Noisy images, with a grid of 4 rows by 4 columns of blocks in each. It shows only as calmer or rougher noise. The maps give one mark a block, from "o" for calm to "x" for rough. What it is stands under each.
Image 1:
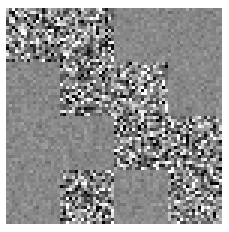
x x o o
o x x o
o o x x
o x o x
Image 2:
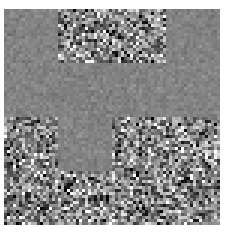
o x x o
o o o o
x o x x
x x x x
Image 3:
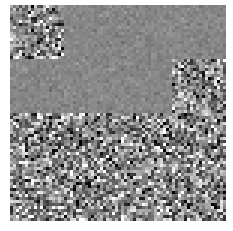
x o o o
o o o x
x x x x
x x x x
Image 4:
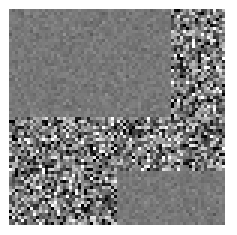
o o o x
o o o x
x x x x
x x o o
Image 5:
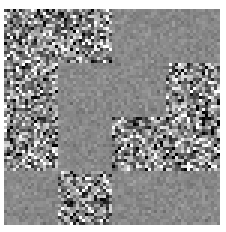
x x o o
x o o x
x o x x
o x o o
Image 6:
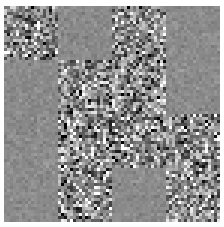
x o x o
o x x o
o x x x
o x o x
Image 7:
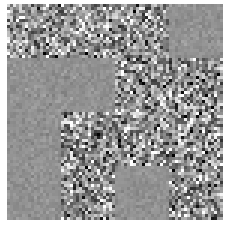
x x x o
o o x x
o x x x
o x o x
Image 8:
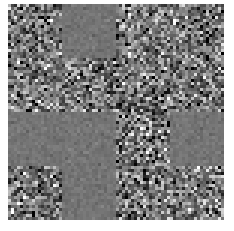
x o x x
x x x x
o o x o
x o x x
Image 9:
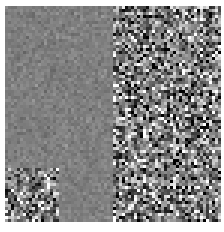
o o x x
o o x x
o o x x
x o x x
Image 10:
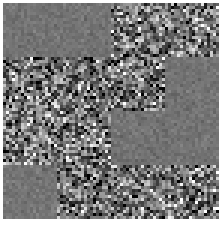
o o x x
x x x o
x x o o
o x x x
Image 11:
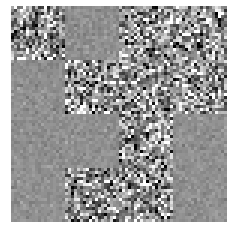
x o x x
o x x x
o o x o
o x x o
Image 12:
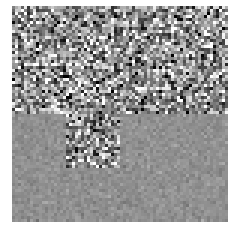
x x x x
x x x x
o x o o
o o o o
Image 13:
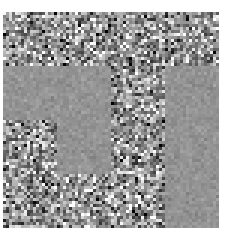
x x x x
o o x o
x o x o
x x x o
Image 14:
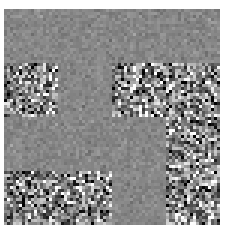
o o o o
x o x x
o o o x
x x o x
